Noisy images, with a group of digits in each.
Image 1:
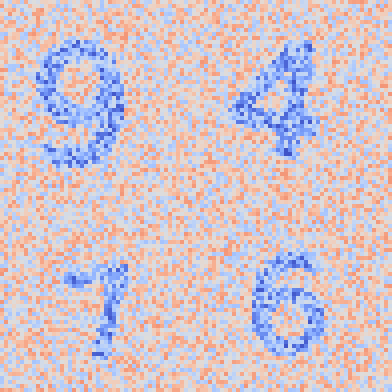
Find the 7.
bottom left
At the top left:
9
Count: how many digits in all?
4
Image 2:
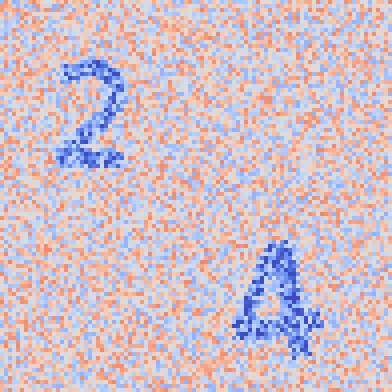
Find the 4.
bottom right
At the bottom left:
nothing
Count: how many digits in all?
2
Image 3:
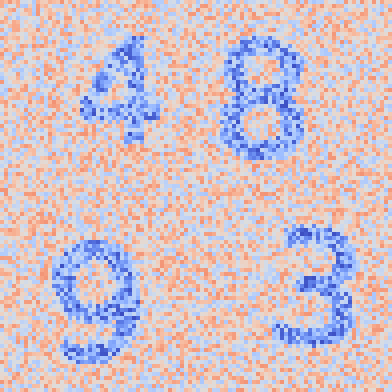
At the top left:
4
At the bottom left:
9
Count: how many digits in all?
4
